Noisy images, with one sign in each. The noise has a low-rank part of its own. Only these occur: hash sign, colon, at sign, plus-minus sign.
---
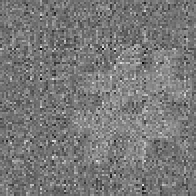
hash sign
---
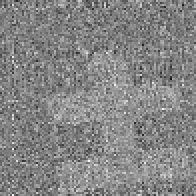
plus-minus sign
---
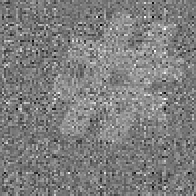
hash sign
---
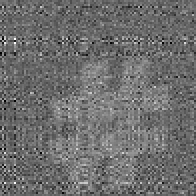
hash sign
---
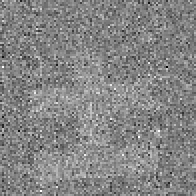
plus-minus sign
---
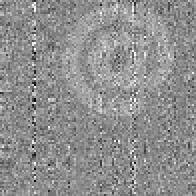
at sign
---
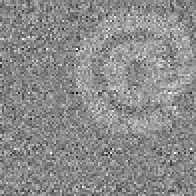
at sign
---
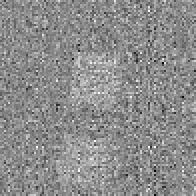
colon
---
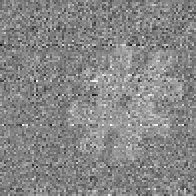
hash sign
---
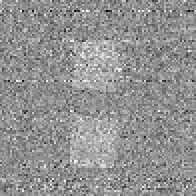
colon
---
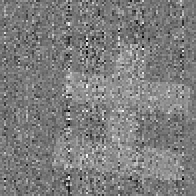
plus-minus sign
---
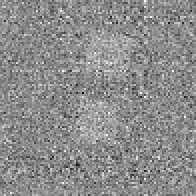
colon
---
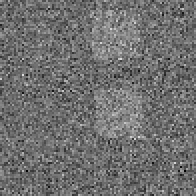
colon
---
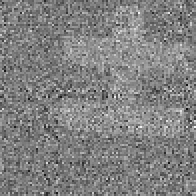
plus-minus sign
